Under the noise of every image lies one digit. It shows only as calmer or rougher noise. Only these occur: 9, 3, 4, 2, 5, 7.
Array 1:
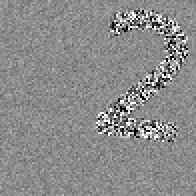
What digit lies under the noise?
2
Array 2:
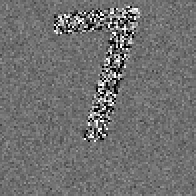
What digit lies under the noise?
7
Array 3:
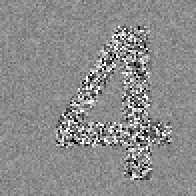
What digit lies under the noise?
4
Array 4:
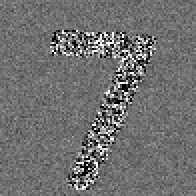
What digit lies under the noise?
7
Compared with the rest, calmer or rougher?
rougher
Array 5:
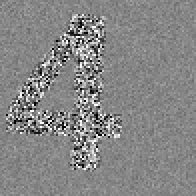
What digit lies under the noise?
4
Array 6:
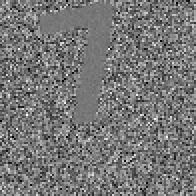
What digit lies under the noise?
7
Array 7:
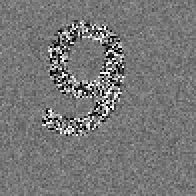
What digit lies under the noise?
9
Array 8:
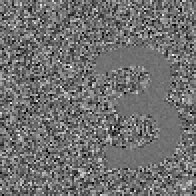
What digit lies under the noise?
3
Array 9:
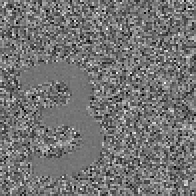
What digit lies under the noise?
3
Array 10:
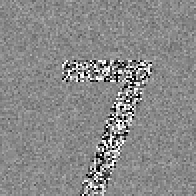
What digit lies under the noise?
7
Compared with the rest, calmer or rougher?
rougher
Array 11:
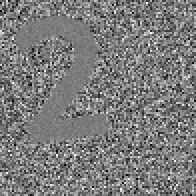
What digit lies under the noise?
2
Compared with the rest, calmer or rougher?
calmer
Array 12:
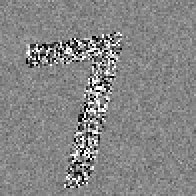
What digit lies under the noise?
7
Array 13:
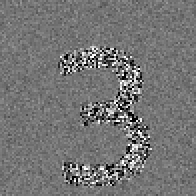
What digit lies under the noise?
3
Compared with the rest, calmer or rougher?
rougher
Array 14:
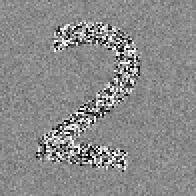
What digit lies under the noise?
2
